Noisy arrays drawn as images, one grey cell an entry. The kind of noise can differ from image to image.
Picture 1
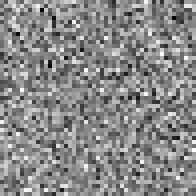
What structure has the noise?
independent entries
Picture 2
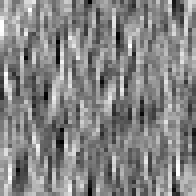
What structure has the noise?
streaked along the columns
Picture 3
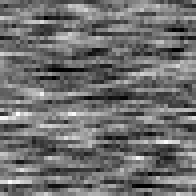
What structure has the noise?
streaked along the rows
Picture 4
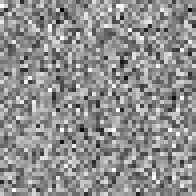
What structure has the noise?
independent entries
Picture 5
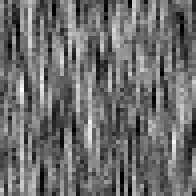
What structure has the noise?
streaked along the columns
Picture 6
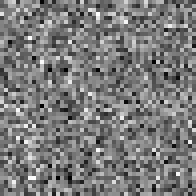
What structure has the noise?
low rank plus noise
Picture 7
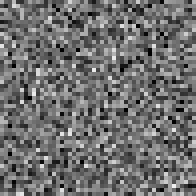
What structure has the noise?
independent entries
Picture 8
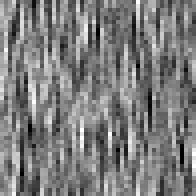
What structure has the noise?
streaked along the columns
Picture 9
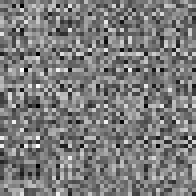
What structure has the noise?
low rank plus noise
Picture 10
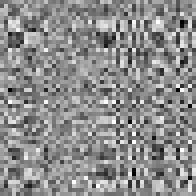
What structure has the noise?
low rank plus noise
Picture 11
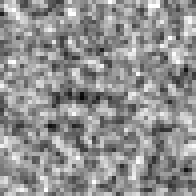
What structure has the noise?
blotchy
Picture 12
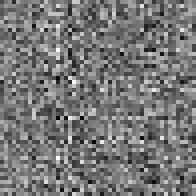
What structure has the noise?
low rank plus noise
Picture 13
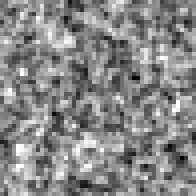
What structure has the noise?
blotchy
